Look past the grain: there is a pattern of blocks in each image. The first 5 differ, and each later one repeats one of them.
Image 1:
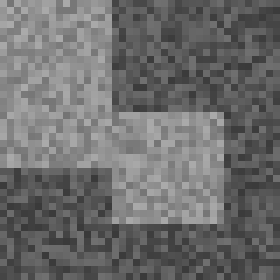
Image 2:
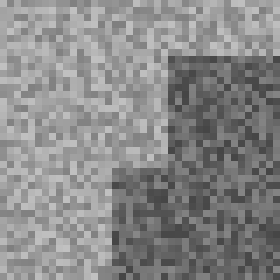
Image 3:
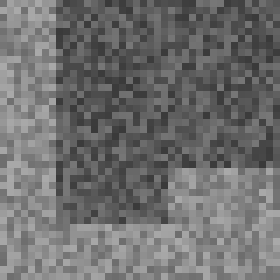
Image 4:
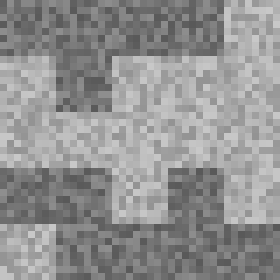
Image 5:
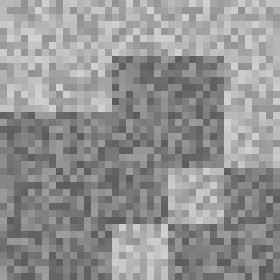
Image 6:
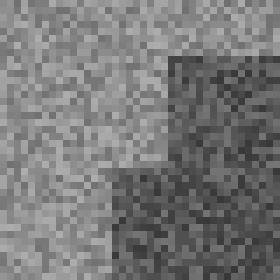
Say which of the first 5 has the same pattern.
2
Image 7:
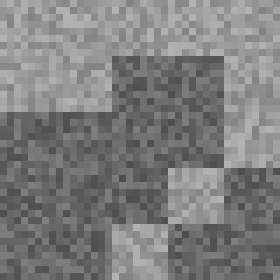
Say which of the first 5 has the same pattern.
5
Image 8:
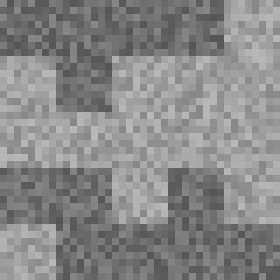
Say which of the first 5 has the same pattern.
4
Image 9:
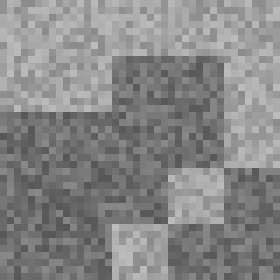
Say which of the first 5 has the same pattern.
5
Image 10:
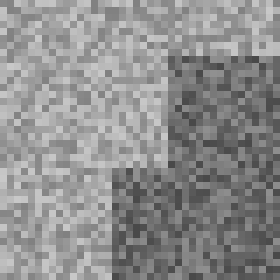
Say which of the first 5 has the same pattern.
2
